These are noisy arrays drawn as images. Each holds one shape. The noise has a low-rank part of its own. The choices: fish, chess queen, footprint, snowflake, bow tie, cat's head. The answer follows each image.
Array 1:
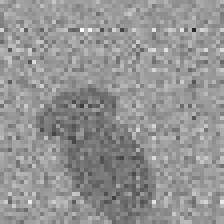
footprint
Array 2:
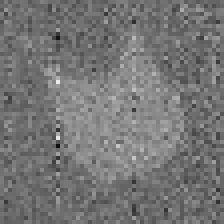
cat's head
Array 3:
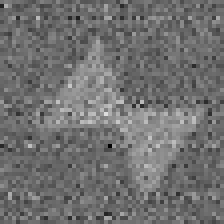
bow tie
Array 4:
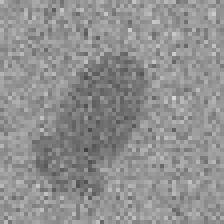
footprint
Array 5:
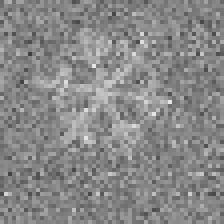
snowflake
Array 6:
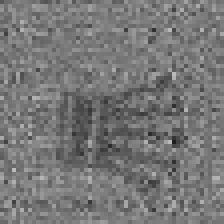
chess queen
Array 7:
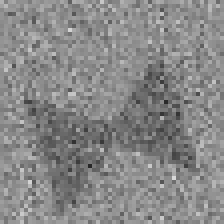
bow tie
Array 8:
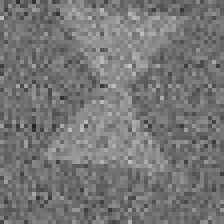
bow tie
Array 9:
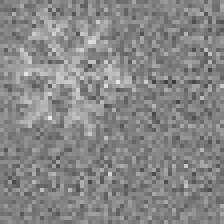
snowflake
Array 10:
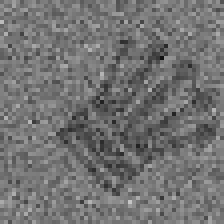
chess queen
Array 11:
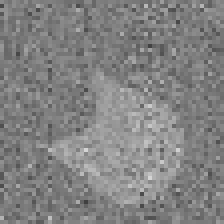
cat's head
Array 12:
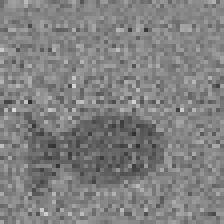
fish
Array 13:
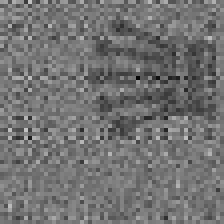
chess queen
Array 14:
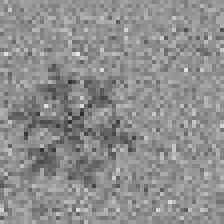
snowflake
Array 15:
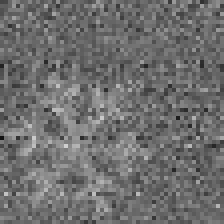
snowflake
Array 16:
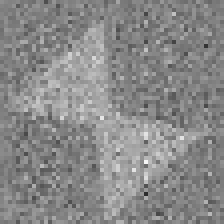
bow tie
